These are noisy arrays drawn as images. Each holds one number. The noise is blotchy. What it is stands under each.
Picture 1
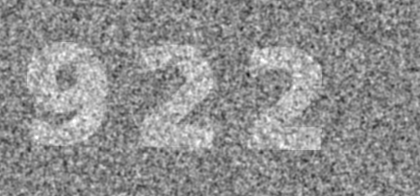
922
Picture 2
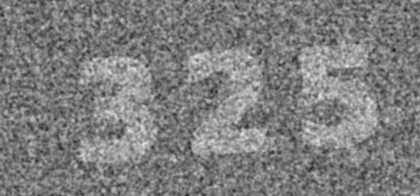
325
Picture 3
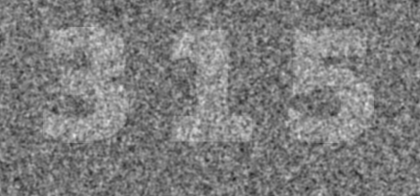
315
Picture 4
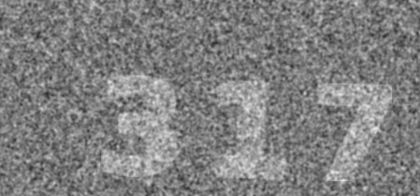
317
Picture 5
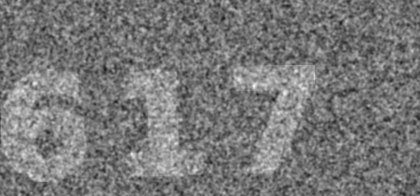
617
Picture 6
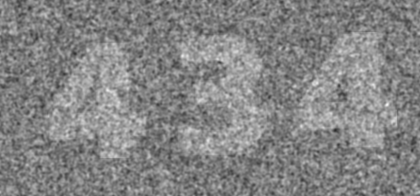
434
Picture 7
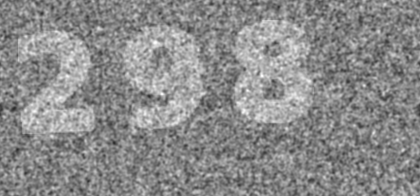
298
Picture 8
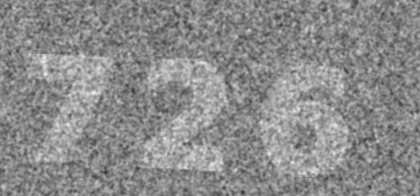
726
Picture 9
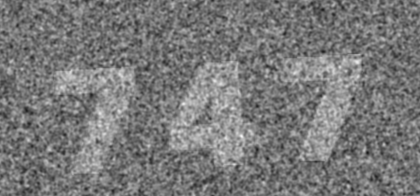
747
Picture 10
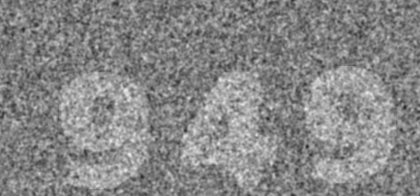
949
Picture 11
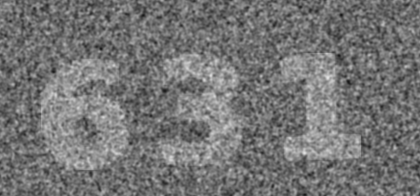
631
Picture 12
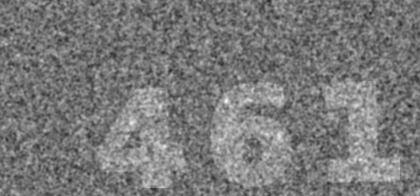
461
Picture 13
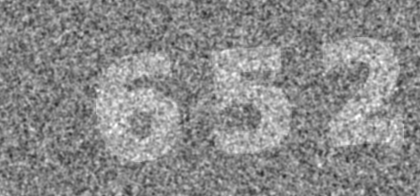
652
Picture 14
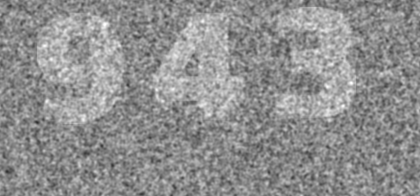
943
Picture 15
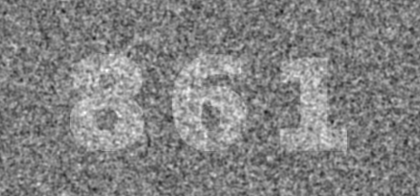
861
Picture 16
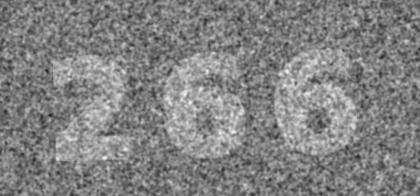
266
